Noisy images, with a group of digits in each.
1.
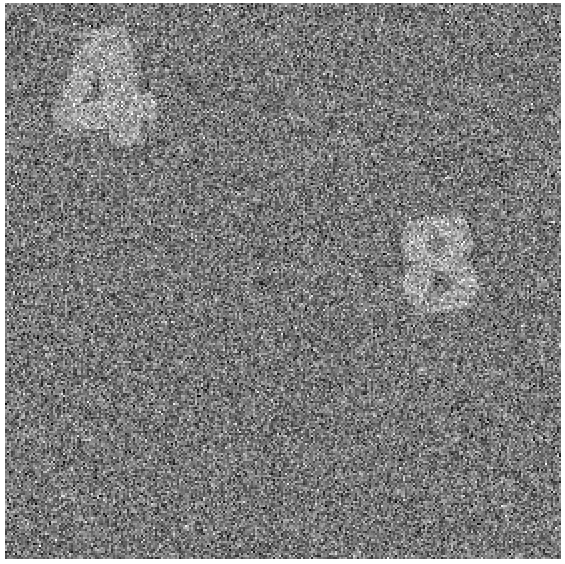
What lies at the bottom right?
nothing
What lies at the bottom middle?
nothing
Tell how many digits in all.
2
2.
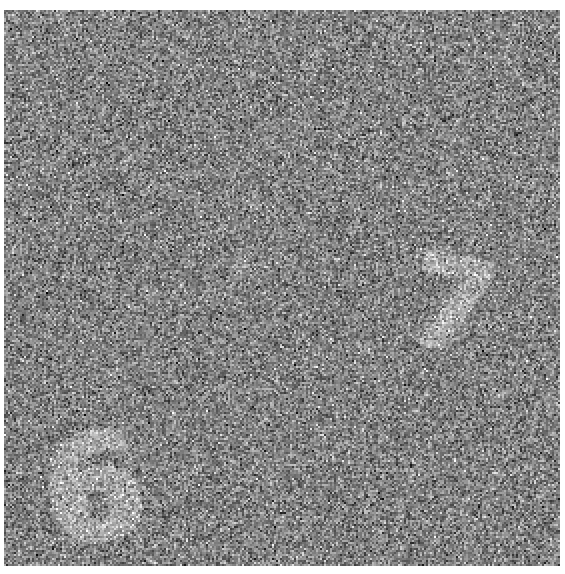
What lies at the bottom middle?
nothing
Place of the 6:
bottom left
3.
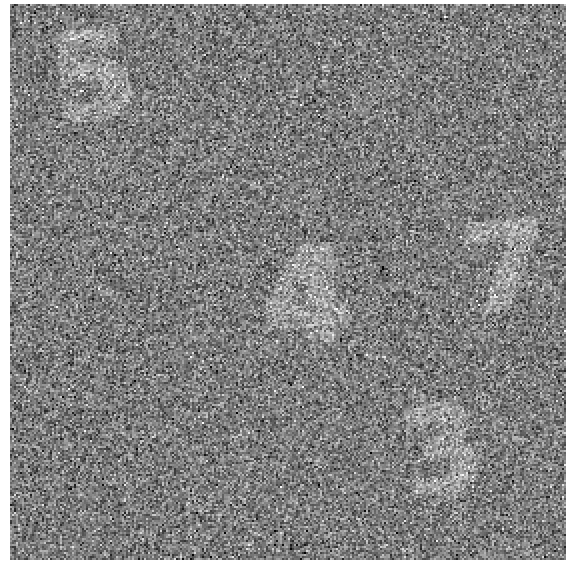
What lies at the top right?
nothing
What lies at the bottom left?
nothing
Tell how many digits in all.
4
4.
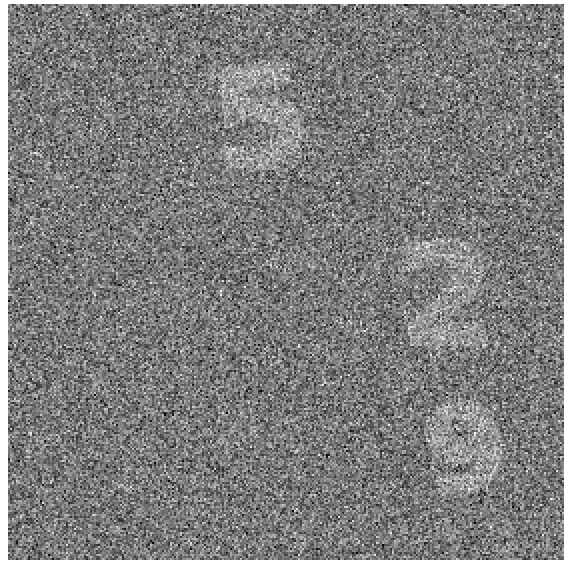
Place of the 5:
top middle
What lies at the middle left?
nothing
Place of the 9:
bottom right
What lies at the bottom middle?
nothing
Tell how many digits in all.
3
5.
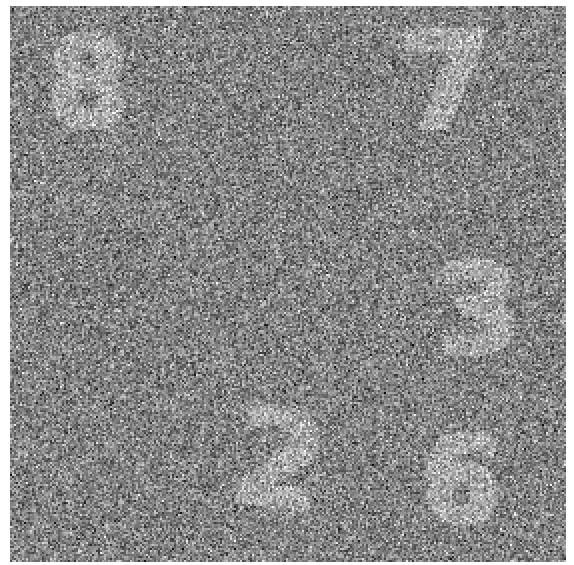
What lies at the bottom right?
6
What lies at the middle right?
3
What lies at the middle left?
nothing
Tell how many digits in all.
5
